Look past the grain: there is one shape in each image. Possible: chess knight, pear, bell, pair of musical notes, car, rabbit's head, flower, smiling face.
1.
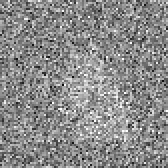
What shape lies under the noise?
chess knight
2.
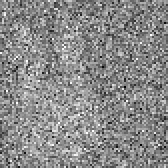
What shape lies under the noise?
rabbit's head
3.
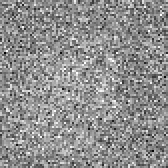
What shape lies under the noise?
chess knight
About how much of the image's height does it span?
nearly all
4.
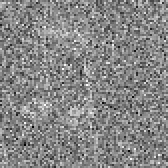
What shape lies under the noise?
pair of musical notes
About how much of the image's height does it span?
two thirds
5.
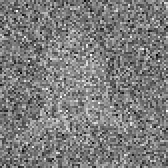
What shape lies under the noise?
bell
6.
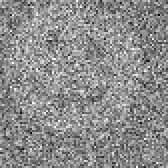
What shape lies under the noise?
smiling face
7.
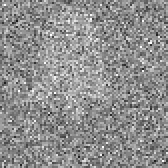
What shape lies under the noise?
bell
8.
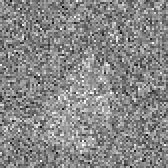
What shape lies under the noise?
chess knight
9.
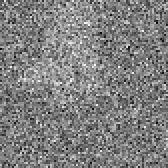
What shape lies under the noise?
bell
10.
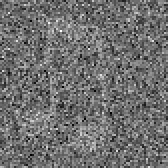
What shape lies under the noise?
pair of musical notes
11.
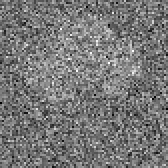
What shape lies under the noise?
car
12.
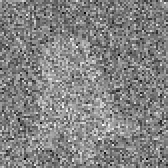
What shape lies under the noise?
bell
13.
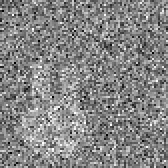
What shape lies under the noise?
rabbit's head
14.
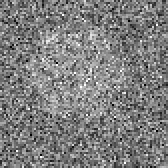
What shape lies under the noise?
flower
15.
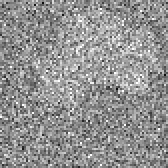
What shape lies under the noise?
car
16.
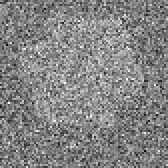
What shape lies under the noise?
flower
